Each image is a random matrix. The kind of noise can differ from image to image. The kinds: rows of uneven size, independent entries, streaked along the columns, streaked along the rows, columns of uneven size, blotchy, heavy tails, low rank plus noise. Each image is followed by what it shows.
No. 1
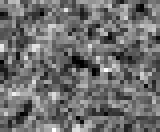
blotchy
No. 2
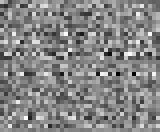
rows of uneven size
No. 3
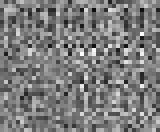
low rank plus noise
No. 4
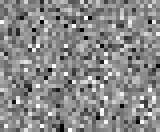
heavy tails
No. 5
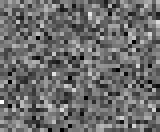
independent entries
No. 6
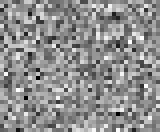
low rank plus noise
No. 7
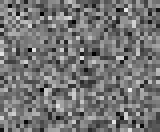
low rank plus noise
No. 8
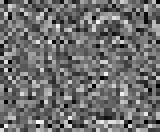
low rank plus noise
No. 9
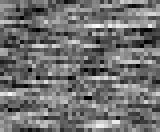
streaked along the rows
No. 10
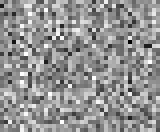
low rank plus noise
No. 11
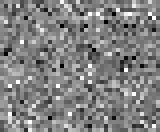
heavy tails
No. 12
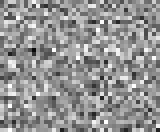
low rank plus noise
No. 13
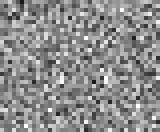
independent entries
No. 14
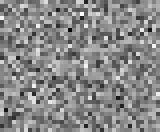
independent entries
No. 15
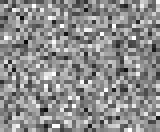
independent entries
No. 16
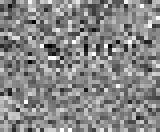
low rank plus noise
